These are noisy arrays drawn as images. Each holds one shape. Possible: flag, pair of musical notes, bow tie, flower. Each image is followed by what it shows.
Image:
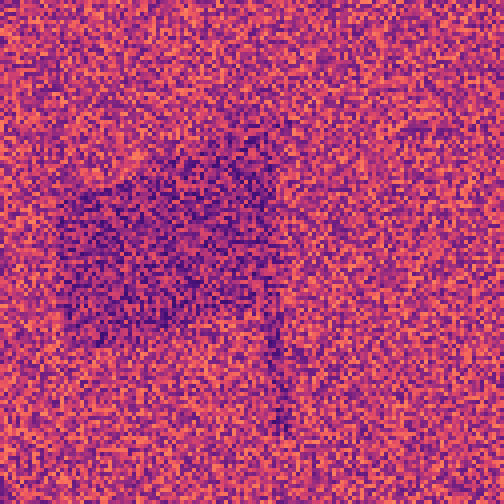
flag
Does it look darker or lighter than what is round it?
darker
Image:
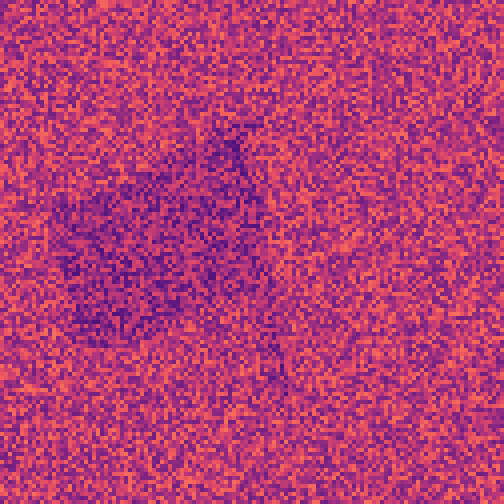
flag
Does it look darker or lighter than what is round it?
darker
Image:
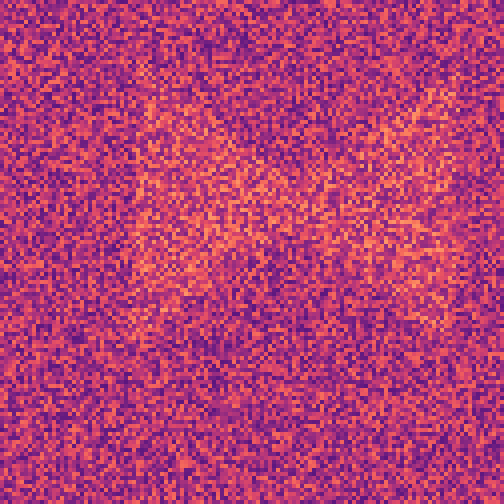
bow tie
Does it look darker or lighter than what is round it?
lighter
